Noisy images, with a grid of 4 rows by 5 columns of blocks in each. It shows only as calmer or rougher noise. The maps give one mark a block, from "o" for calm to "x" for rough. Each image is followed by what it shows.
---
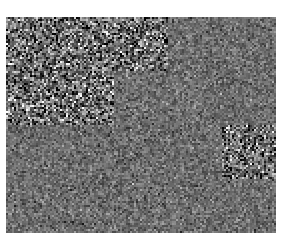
x x x o o
x x o o o
o o o o x
o o o o o
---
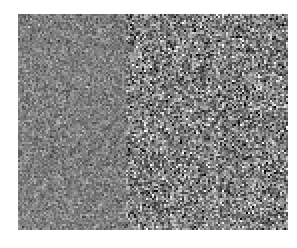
o o x x x
o o x x x
o o x x x
o o x x x
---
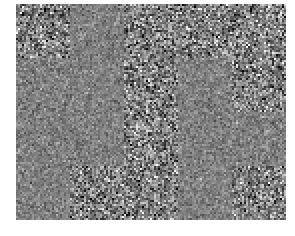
x o x x x
o o x o x
o o x o o
o x x o x
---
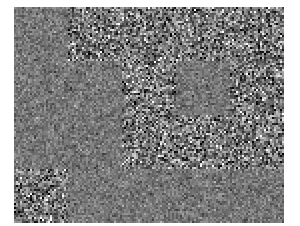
o x x x x
o o x o x
o o x x x
x o o o o
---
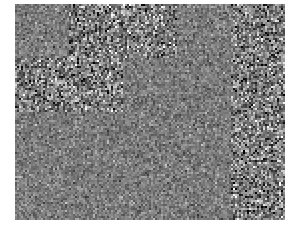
o x x o x
x x o o x
o o o o x
o o o o x
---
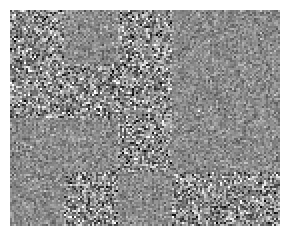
x o x o o
x x x o o
o o x o o
o x o x x
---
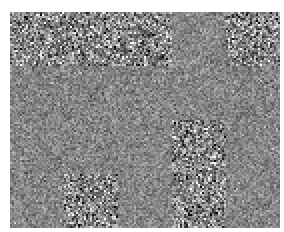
x x x o x
o o o o o
o o o x o
o x o x o
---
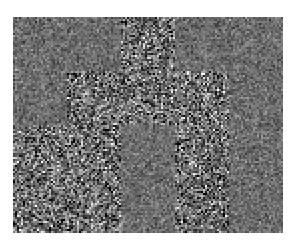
o o x o o
o x x x o
x x o x o
x x o x o
